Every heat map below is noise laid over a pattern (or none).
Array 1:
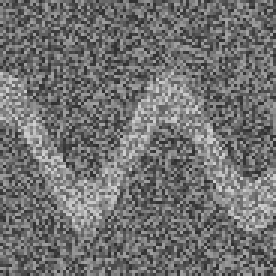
a wavy band
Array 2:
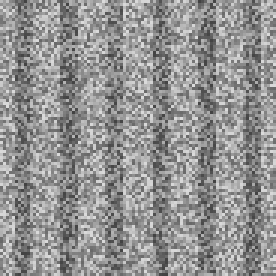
vertical stripes
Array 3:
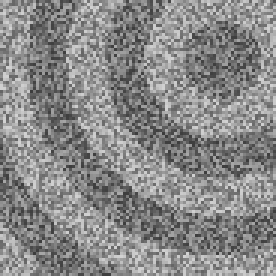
rings round one point
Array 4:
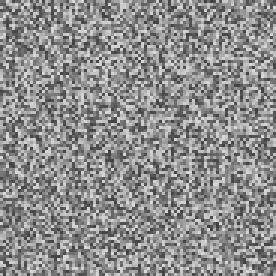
only noise
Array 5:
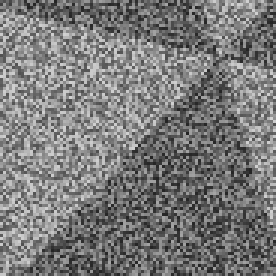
spokes from one point
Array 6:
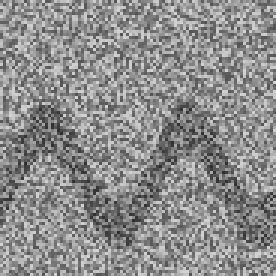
a wavy band
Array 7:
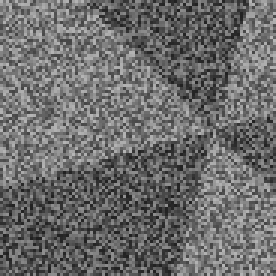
spokes from one point
